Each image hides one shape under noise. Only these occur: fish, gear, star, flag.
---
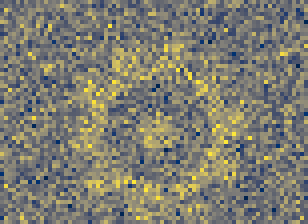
gear
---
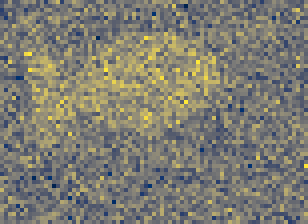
fish
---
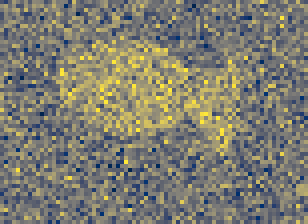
fish
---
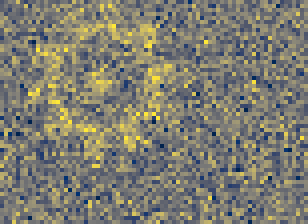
gear
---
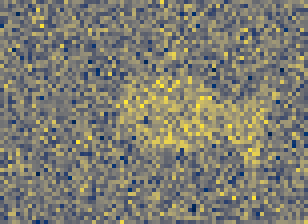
fish
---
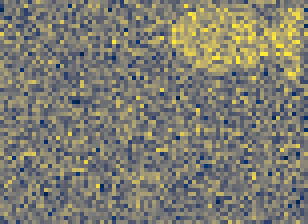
fish
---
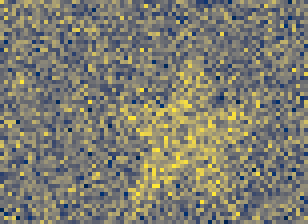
star
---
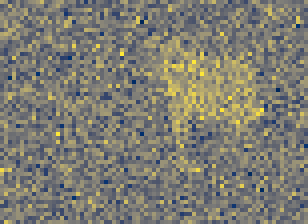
flag
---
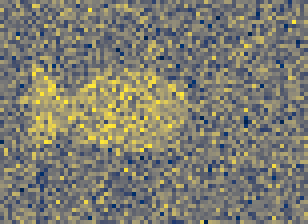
fish
